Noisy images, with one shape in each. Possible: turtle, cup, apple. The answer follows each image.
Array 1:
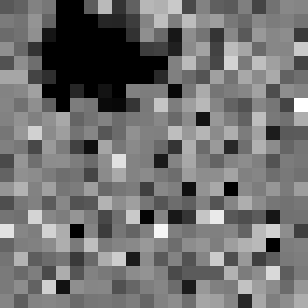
turtle
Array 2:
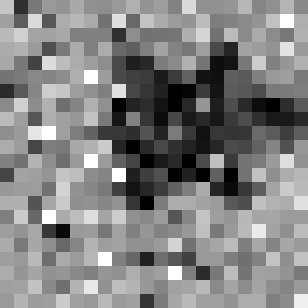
turtle
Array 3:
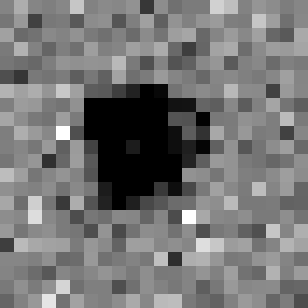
cup
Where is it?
centre
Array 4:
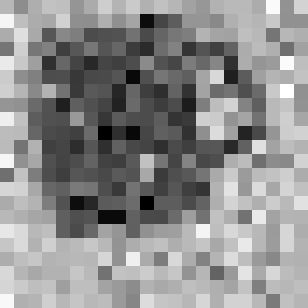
cup
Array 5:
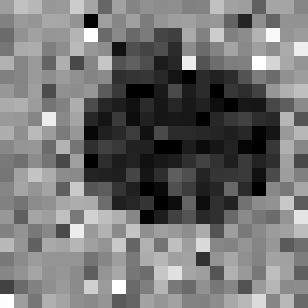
apple
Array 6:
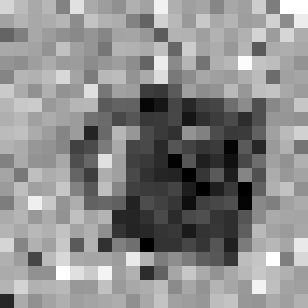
cup
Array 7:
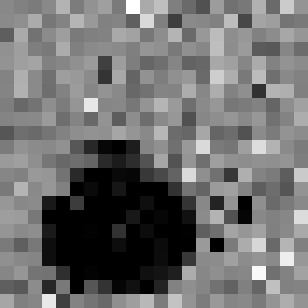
apple
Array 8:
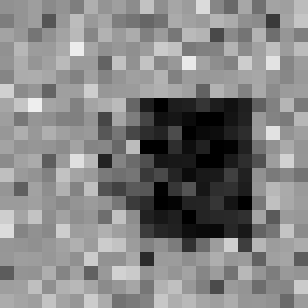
cup
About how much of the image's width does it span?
half
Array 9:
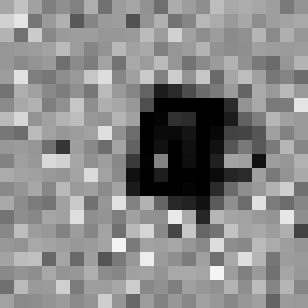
cup
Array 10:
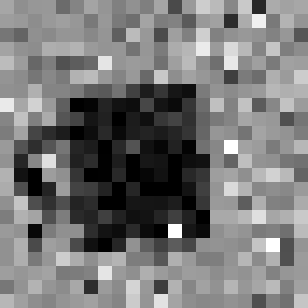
cup
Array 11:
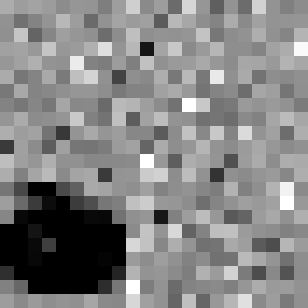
apple
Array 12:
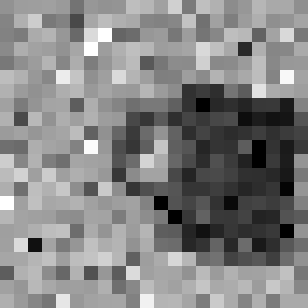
cup
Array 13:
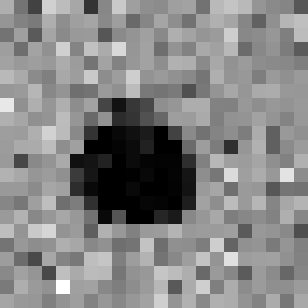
apple
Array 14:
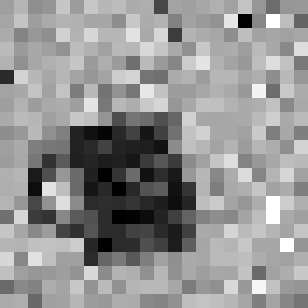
cup
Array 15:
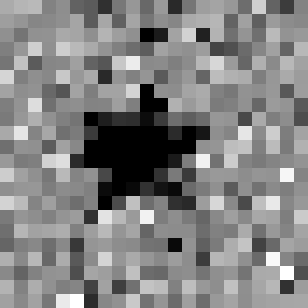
turtle
